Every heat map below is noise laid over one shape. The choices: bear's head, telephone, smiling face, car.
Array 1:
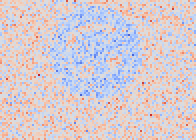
smiling face
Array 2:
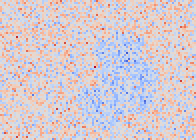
car
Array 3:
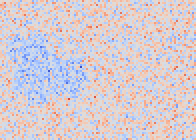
car
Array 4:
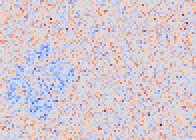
telephone
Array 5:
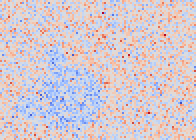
bear's head
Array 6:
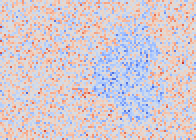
car
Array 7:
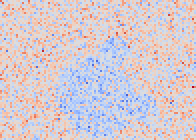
bear's head
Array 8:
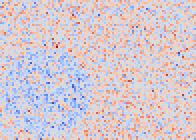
smiling face
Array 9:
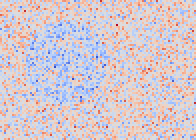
smiling face
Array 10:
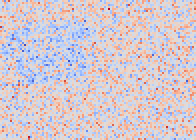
telephone
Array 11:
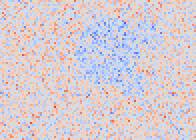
bear's head
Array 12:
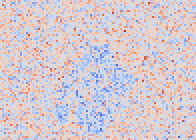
telephone
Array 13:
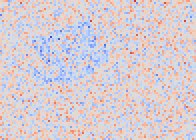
telephone
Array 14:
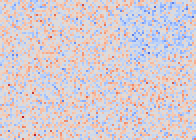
telephone
